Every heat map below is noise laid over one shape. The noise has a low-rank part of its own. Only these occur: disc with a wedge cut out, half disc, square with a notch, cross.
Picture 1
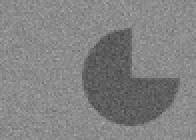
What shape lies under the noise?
disc with a wedge cut out
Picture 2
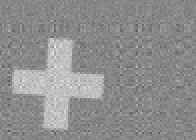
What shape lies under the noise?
cross
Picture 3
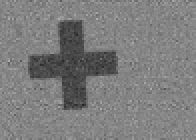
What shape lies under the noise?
cross
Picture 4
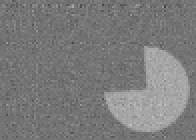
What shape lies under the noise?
disc with a wedge cut out
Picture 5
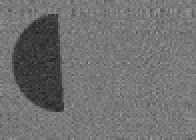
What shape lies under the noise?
half disc
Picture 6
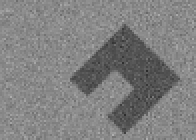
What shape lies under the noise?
square with a notch
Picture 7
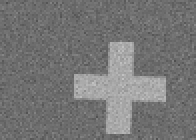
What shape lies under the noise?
cross
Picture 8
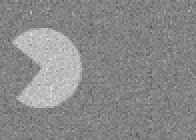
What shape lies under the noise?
disc with a wedge cut out
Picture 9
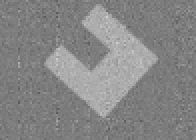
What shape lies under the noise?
square with a notch
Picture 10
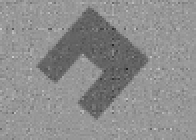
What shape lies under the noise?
square with a notch
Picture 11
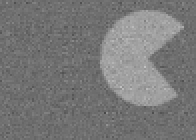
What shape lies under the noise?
disc with a wedge cut out
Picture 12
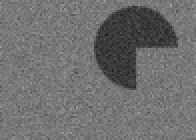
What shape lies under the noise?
disc with a wedge cut out
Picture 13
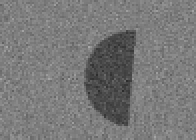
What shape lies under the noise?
half disc
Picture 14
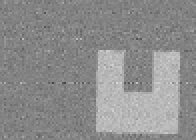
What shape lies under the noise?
square with a notch
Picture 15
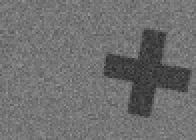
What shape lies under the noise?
cross
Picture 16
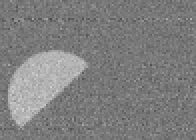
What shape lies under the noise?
half disc
